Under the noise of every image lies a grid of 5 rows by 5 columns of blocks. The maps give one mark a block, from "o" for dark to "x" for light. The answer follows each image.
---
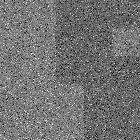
x x o o o
x x o o x
x x o o o
x x x o o
x x x o o
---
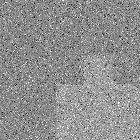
o o o o o
o o o o o
o o o x o
o o x x x
o o x x x
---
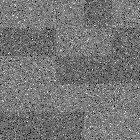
x x x o x
o o x x o
x x o o o
x x x x x
o o o x x
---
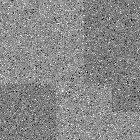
x x x o o
x x x o o
x x x o o
o o x x o
o o x x x
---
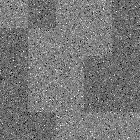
x o x x o
o x x x o
o x x o o
o x x o o
o o x x x
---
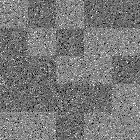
x o x o o
o x o x x
o o x x o
o o o o x
x x o x x
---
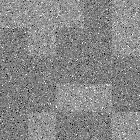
x x x o x
o x o o x
o o o o o
o o x x o
o x o o x
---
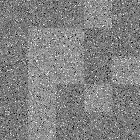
o o o x o
o x x o o
o x x o x
o x o x o
o x o o o
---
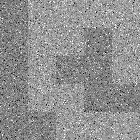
o x x x x
o x x o x
o x o o x
o x x o o
o o x x x
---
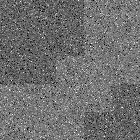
o o o x x
o o o x x
o o x x x
x x x x o
x x x o o
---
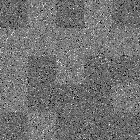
o x o x o
x x x x x
x o x o o
x o o o x
o x o o o
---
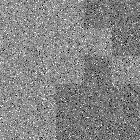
x x x o o
x x x x o
x x x o x
x x o o o
x x o o o
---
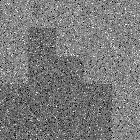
x x x x x
x o x x x
x o o x x
o o o o x
o o o o x
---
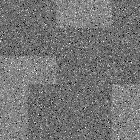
o o x x o
o o o o o
x x o o o
x o o o x
x o o o x
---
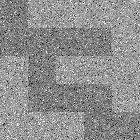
o x x x x
o o o o x
x o x x x
x o o o x
x x x o o
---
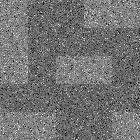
x o o x x
x o o o o
x o x x o
o o o o o
x x o o x
